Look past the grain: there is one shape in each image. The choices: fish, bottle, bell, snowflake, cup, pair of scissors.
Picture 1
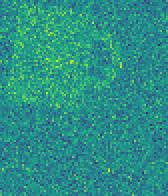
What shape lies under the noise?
cup
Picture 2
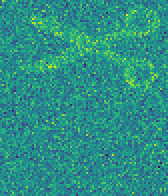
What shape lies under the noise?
pair of scissors
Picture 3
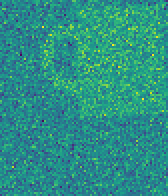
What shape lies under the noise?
cup
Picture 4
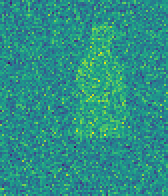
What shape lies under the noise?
bottle
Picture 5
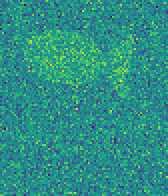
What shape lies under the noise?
fish
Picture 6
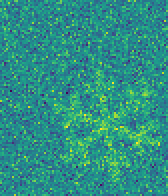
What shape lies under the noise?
snowflake
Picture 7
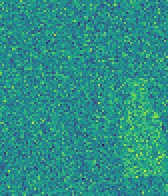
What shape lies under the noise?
bottle
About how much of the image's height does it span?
half
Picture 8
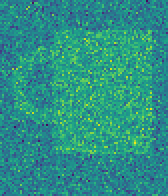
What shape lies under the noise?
cup
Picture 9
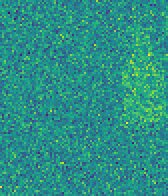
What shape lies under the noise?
bottle
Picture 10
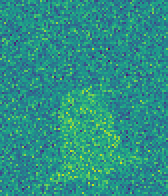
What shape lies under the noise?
bell
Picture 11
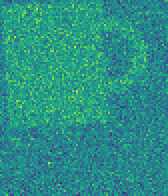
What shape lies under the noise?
cup
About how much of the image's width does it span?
nearly all
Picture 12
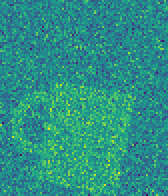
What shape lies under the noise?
cup
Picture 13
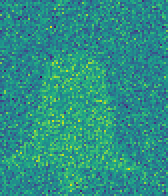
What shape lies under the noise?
bell
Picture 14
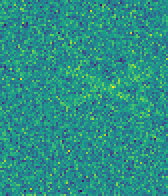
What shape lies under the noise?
pair of scissors
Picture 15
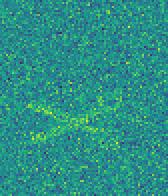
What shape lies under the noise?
pair of scissors
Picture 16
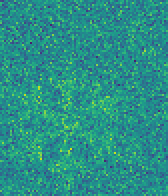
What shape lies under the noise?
snowflake
